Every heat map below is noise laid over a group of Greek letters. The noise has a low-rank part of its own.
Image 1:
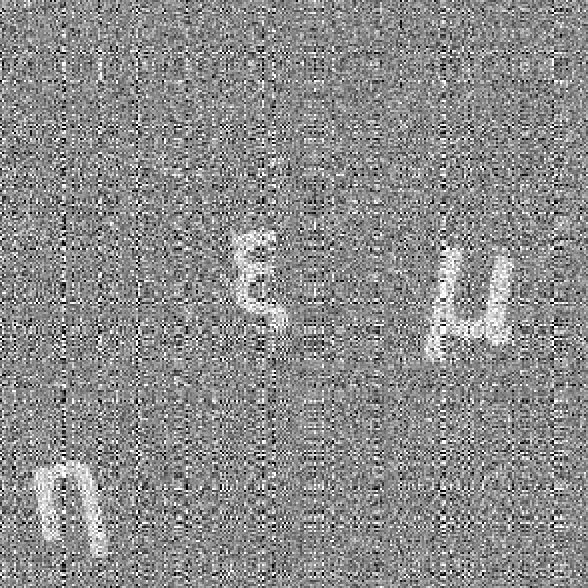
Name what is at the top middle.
nothing
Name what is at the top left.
nothing
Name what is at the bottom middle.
nothing
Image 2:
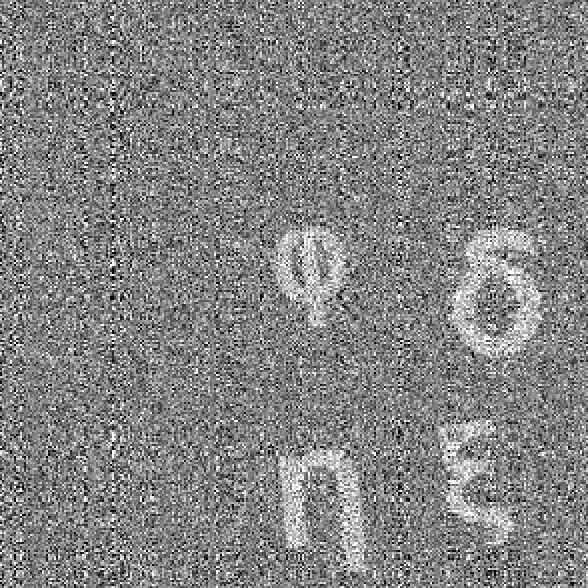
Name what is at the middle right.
delta
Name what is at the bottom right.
xi
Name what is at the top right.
nothing
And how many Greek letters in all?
4
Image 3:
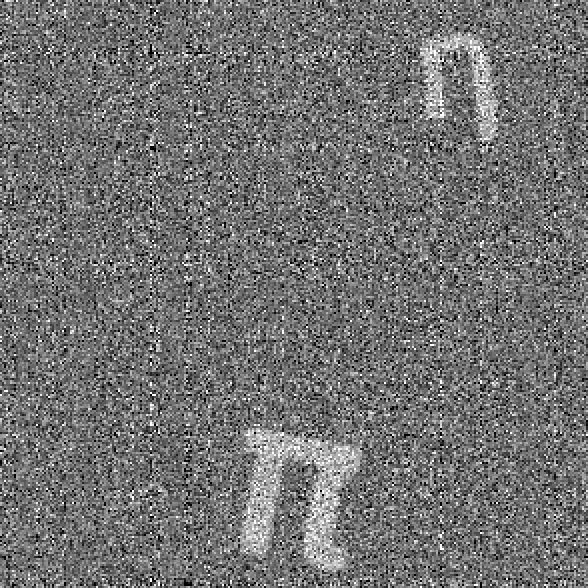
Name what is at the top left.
nothing
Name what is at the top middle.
nothing
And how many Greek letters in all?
2
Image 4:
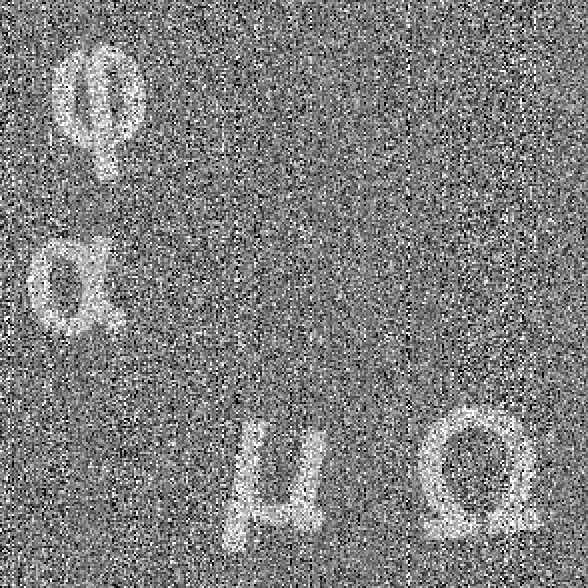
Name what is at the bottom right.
omega
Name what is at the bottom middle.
mu
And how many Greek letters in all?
4
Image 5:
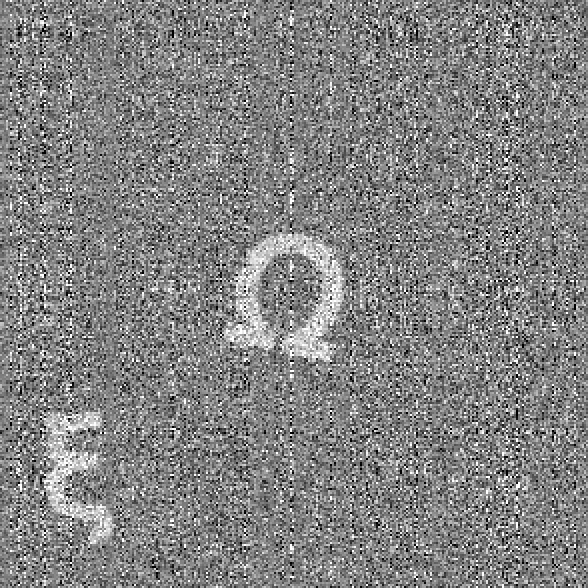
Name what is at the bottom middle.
nothing
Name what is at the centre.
omega
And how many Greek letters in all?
2
